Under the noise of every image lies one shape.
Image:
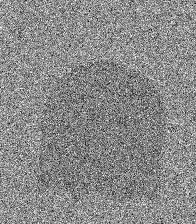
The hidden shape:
ghost
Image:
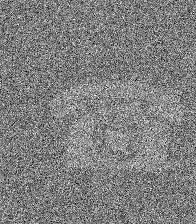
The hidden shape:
telephone
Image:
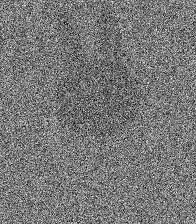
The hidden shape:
rabbit's head
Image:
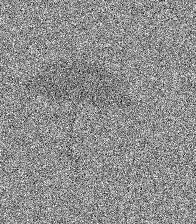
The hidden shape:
umbrella
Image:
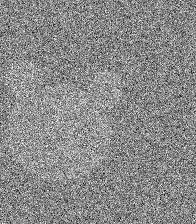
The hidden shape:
bear's head
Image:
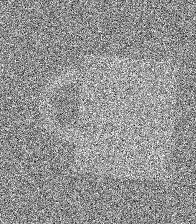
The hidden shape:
cup
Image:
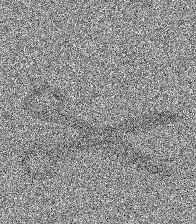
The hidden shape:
pair of scissors
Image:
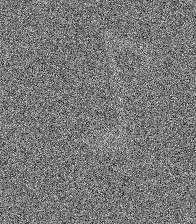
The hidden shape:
musical note
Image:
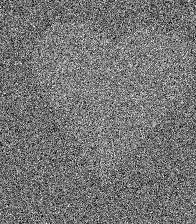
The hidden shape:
heart
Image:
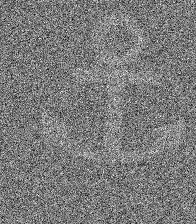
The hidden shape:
anchor
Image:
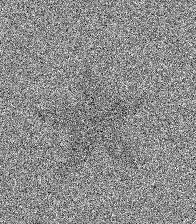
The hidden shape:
star
